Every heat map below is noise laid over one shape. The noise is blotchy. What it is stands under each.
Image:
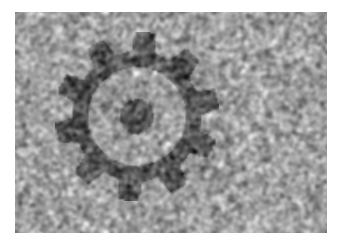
gear
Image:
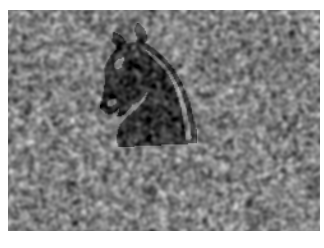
chess knight
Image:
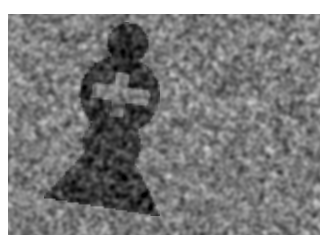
chess bishop
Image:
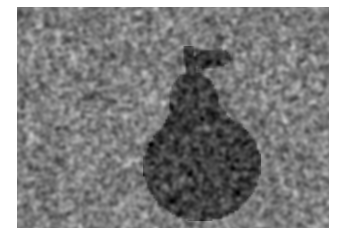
pear
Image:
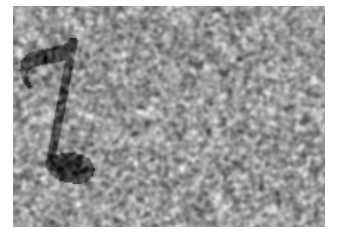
musical note
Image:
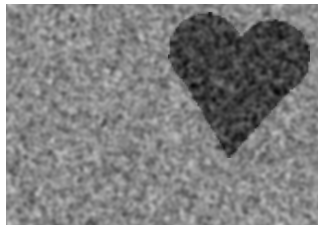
heart
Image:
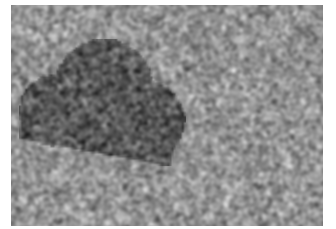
cloud
